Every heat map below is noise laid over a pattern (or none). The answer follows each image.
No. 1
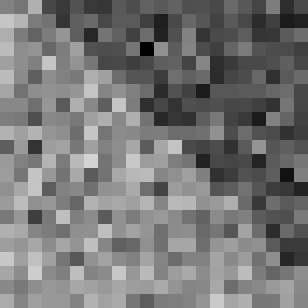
a sharp edge
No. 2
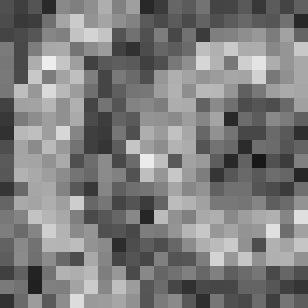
rings round one point
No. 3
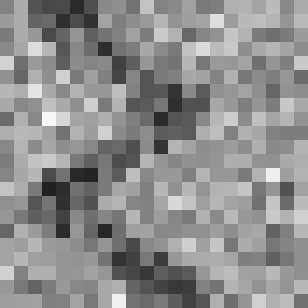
a wavy band
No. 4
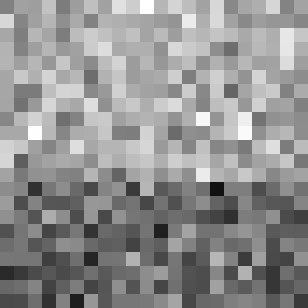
a sharp edge
